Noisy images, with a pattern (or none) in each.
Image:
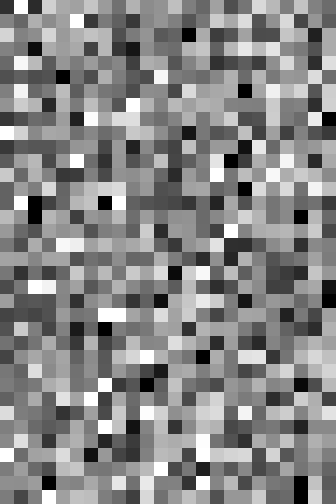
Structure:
only noise
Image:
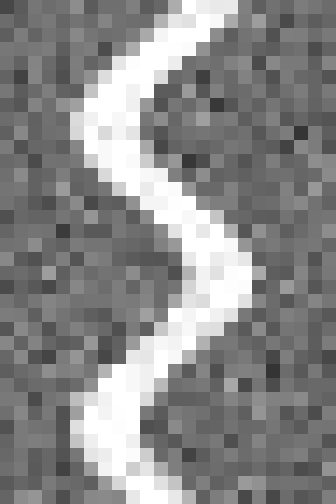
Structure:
a wavy band
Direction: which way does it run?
top to bottom
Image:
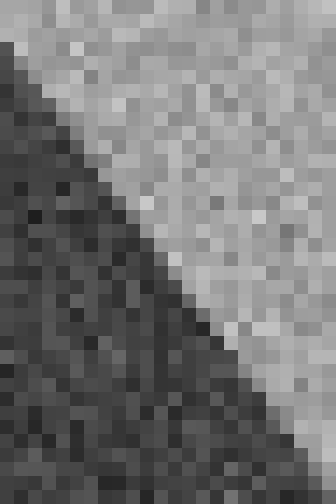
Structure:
a sharp edge
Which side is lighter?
top right
